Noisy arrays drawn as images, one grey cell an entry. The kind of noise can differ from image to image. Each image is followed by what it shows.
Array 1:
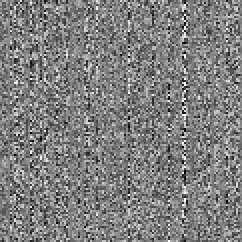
columns of uneven size
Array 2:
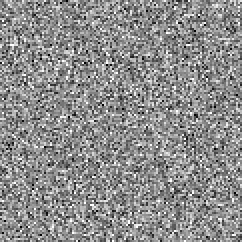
independent entries
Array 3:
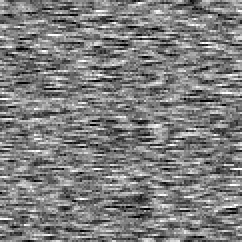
streaked along the rows
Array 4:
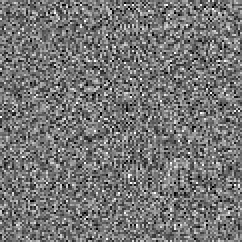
low rank plus noise
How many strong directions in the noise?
five to eight
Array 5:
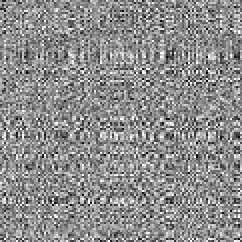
low rank plus noise
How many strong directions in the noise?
one
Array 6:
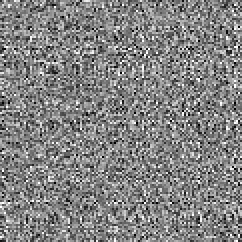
low rank plus noise
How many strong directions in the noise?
five to eight
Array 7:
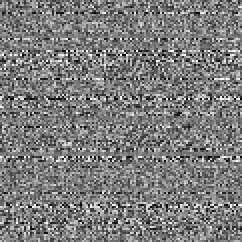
rows of uneven size
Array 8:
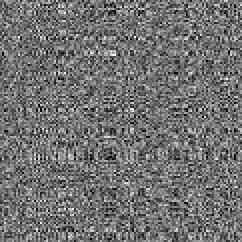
low rank plus noise
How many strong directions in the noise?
one
